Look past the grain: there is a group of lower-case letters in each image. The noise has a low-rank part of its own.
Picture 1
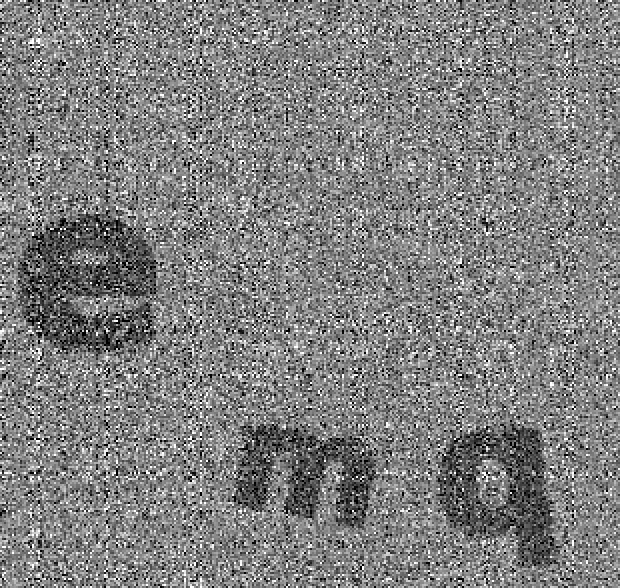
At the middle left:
e
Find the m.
bottom middle
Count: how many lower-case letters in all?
3
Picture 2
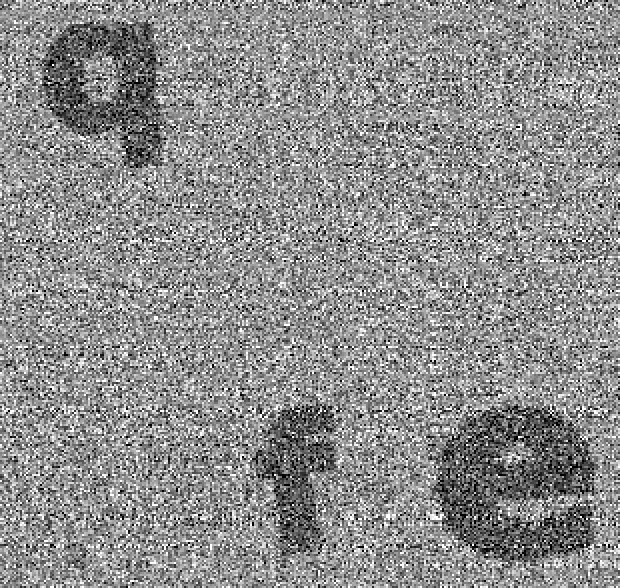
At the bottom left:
nothing
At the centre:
nothing
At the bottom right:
e
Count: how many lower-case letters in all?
3
